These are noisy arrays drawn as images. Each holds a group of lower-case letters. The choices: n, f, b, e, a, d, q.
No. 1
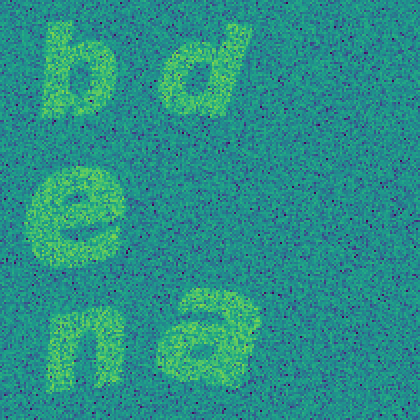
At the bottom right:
nothing
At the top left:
b
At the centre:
nothing
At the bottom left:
n
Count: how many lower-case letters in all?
5
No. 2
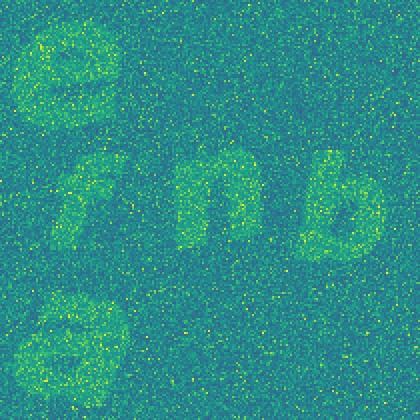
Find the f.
middle left
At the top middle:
nothing
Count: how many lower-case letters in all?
5
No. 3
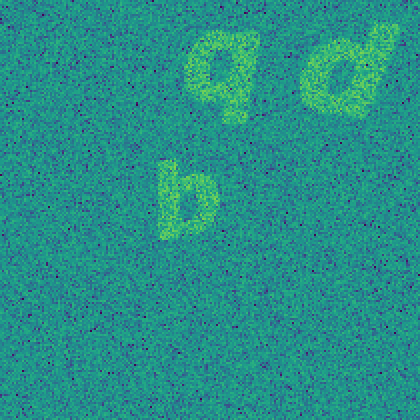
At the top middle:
q
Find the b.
centre
